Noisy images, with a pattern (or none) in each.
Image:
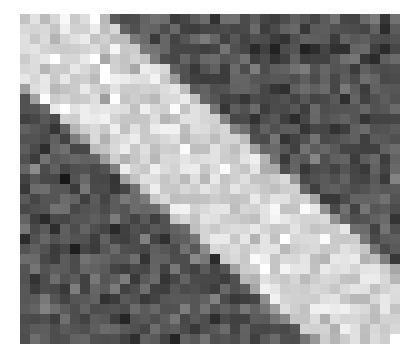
a diagonal band
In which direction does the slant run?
top left to bottom right
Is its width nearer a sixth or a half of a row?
a half
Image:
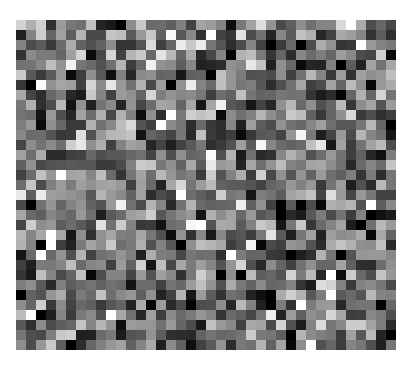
only noise
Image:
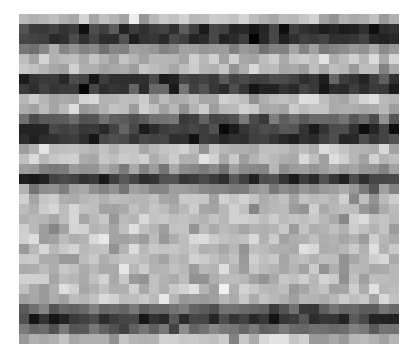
bands of rows
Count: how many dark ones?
5
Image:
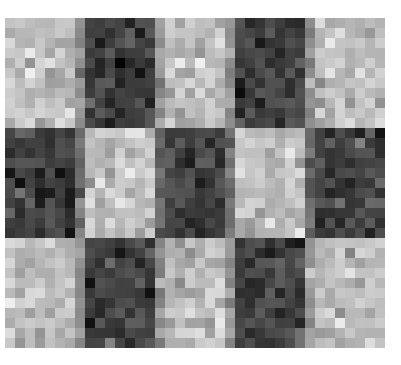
a checkerboard
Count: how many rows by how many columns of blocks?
3 by 5
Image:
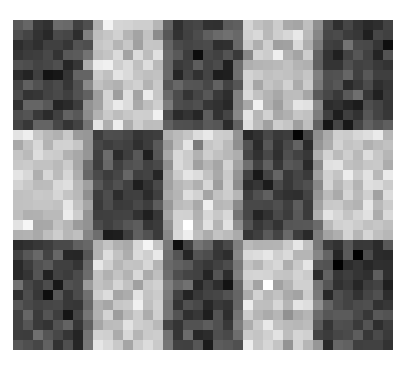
a checkerboard
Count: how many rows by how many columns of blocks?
3 by 5
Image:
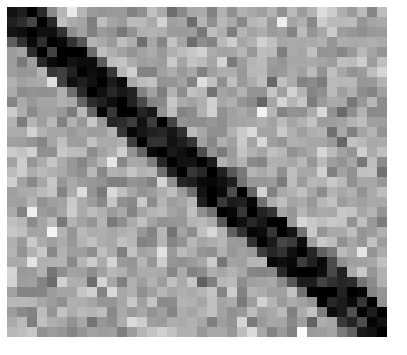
a diagonal band
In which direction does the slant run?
top left to bottom right
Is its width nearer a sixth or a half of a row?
a sixth
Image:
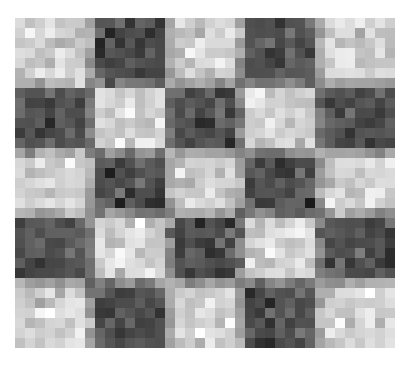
a checkerboard
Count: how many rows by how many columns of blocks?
5 by 5
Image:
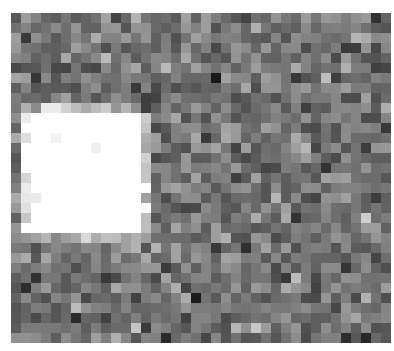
one block
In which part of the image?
middle left
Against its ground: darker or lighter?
lighter
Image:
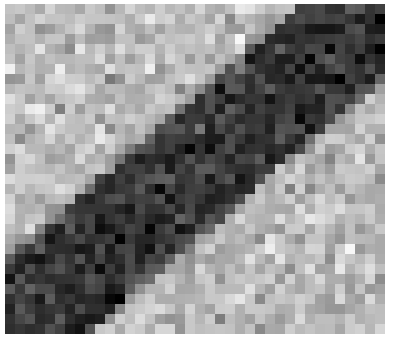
a diagonal band
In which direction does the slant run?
bottom left to top right
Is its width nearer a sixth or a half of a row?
a half
